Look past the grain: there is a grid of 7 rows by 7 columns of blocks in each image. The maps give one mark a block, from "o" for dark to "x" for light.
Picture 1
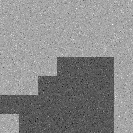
x x x x x x x
x x x x x x x
x x x x x x x
x x x o o o x
x x o o o o x
o o o o o o x
x o o o o o x
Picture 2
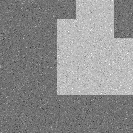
o o o o x x o
o o o x x x o
o o o x x x x
o o o x x x x
o o o x x x x
o o o o o o o
o o o o o o o
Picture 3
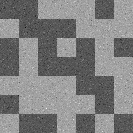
o o x x x o x
x o o o x x x
o x o x o x o
o x o o o x x
x x x x o o x
o x x x x o x
x o o x o x o
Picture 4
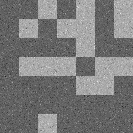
o o x o x o x
o x o x x o x
o o o o x o o
o x x x o x x
o o o o x x o
o o o o o o o
o o x o o o o
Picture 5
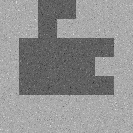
x x o o x x x
x x o x x x x
x o o o o o x
x o o o o x x
x o o o o o x
x x x x x x x
x x x x x x x
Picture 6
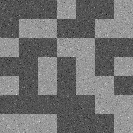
o o o x o o x
o x x o o x x
x o o x x o o
o o x o x o x
x o x o x x o
o o o o o x x
x x x o o o x
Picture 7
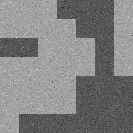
x x x o o o x
x x x x o o x
o o x x x o x
x x x x x o x
x x x x o o o
x x x x o o o
x o o o o o o
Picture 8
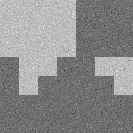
x x x x o o o
x x x x o o o
x x x x o o o
o x x o o x x
o x o o o o x
o o o o o o o
o o o o o o o
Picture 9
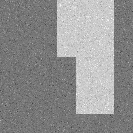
o o o x x x o
o o o x x x o
o o o x x x o
o o o o x x o
o o o o x x o
o o o o x x o
o o o o o o o
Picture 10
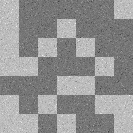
x o o o o o x
x o o x o o o
x o x o x o o
x x o o o x o
o o o x x o o
x o x o o x x
x x o x o o x
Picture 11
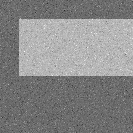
o o o o o o o
o x x x x x x
o x x x x x x
o x x x x x x
o o o o o o o
o o o o o o o
o o o o o o o
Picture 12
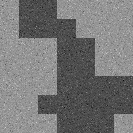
x o o x x x x
x o o o x x x
x x x o o x x
x x x o o x x
x x x o o o o
x x o o o o o
x x x o o o x
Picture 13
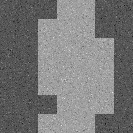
o o o x x o o
o o x x x o o
o o x x x x o
o o x x x x o
o o x x x x o
o o o x x x o
o o x x x o o
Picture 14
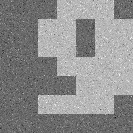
o o o x x x o
o o x x o x x
o o x x o x x
o o o x x x x
o o o o x x x
o o x x x x o
o o o o o o o
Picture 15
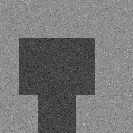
x x x x x x x
x x x x x x x
x o o o o x x
x o o o o x x
x o o o o x x
x x o o x x x
x x o o x x x
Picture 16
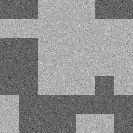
o o x x x o o
x x x x x x x
o o x x x x x
o o x x x x x
o o x x x o x
x o o o o o o
x o o o x x o
